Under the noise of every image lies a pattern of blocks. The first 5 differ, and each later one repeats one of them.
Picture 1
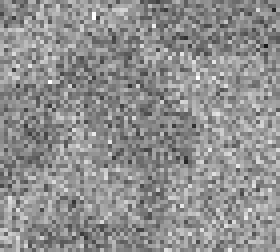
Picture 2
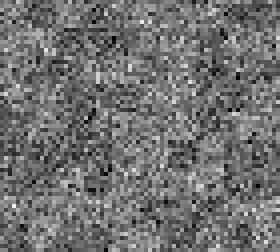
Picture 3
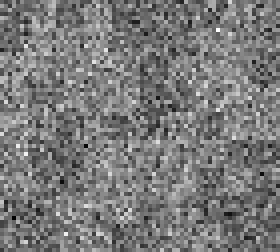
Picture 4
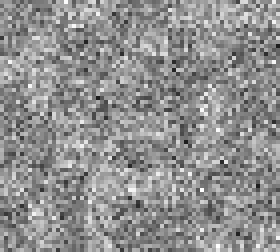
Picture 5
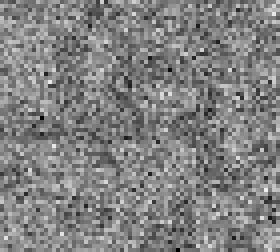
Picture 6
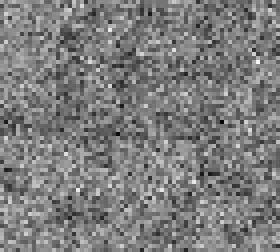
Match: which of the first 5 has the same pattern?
5
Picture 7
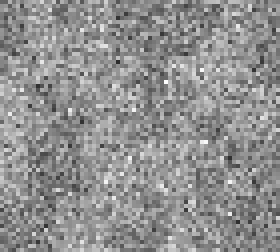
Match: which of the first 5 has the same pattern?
3
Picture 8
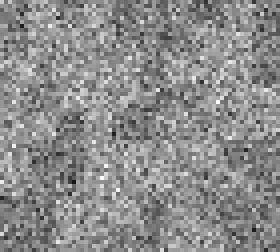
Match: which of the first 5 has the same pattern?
3
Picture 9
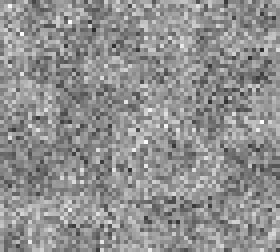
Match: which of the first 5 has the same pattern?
2
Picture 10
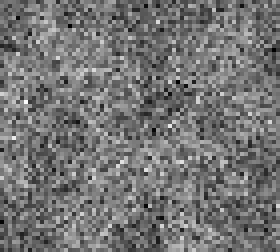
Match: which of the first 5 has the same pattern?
3
